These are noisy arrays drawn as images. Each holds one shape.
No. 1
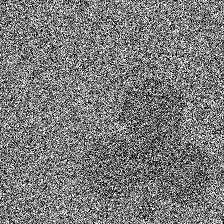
club
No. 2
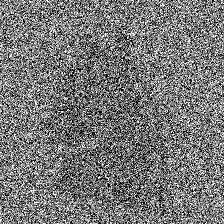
chess knight
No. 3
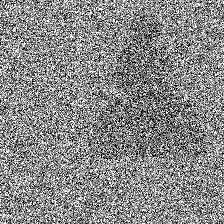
chess pawn
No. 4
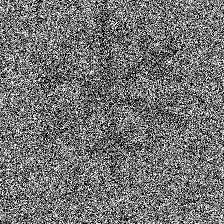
snowflake
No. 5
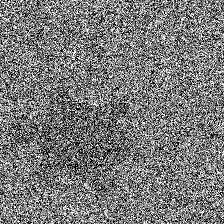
turtle
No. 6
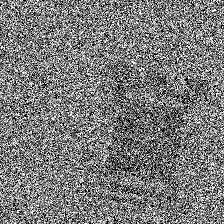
chess rook
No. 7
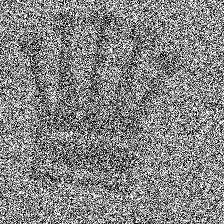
chess queen
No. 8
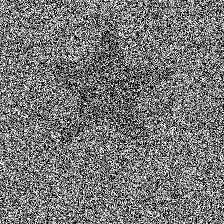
star
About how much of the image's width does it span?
two thirds
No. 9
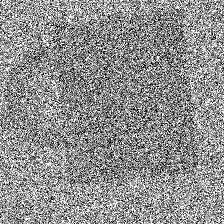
cup
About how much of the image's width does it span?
nearly all
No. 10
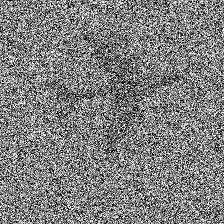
airplane
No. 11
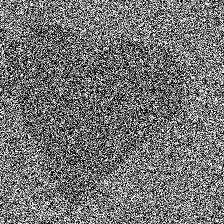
heart
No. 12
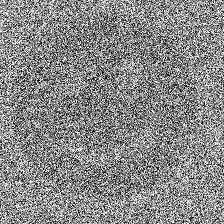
smiling face
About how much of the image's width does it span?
nearly all
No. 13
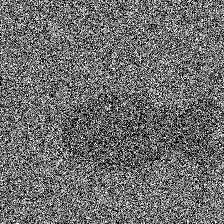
fish
